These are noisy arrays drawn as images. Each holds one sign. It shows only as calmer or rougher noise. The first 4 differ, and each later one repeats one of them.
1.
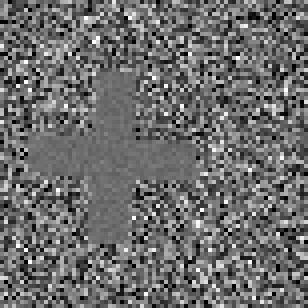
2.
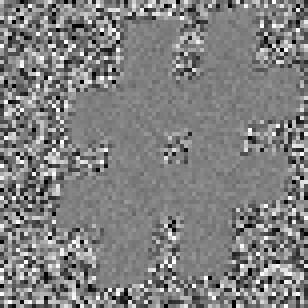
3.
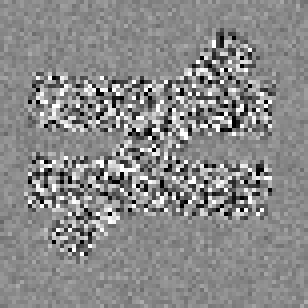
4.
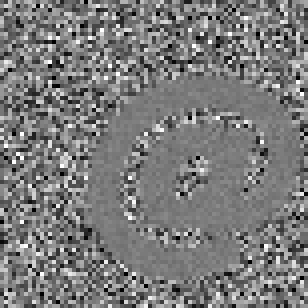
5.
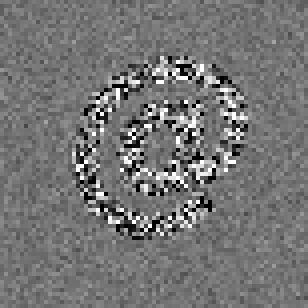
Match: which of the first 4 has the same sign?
4
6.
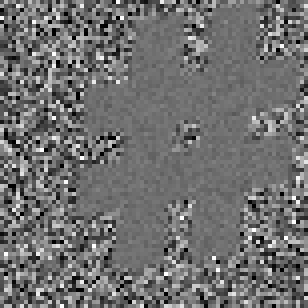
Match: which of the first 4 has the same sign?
2
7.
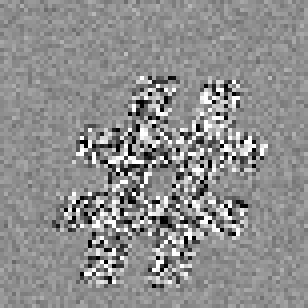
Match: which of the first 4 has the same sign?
2
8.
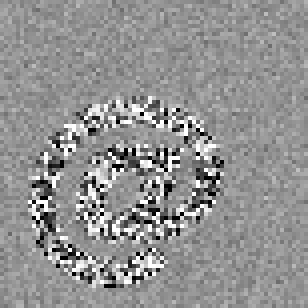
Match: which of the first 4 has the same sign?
4
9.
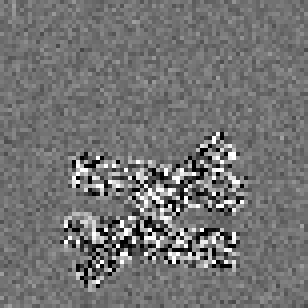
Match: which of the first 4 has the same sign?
3
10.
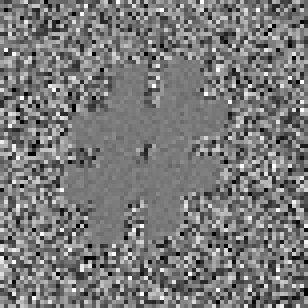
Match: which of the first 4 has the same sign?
2
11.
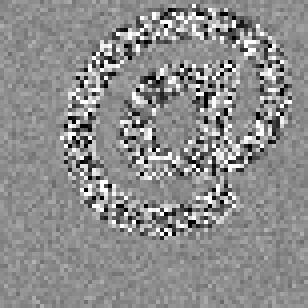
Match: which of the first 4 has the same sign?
4
